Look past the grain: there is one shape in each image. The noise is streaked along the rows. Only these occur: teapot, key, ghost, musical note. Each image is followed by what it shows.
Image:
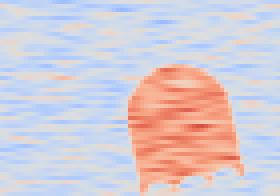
ghost
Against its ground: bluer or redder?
redder
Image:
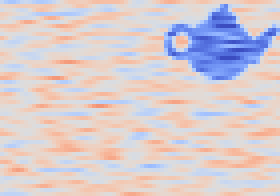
teapot
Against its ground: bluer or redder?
bluer
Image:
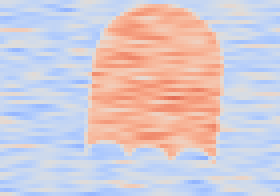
ghost
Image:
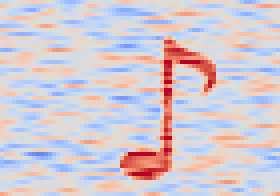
musical note
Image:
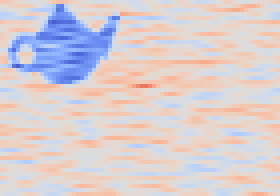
teapot
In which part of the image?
top left
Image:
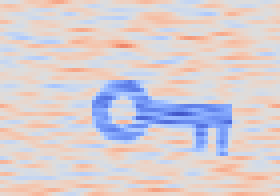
key
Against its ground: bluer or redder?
bluer
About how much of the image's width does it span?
half
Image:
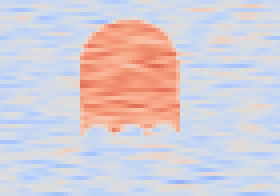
ghost
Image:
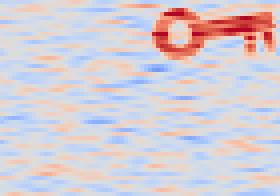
key
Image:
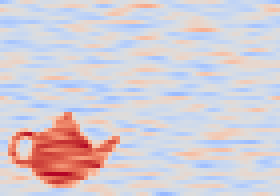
teapot
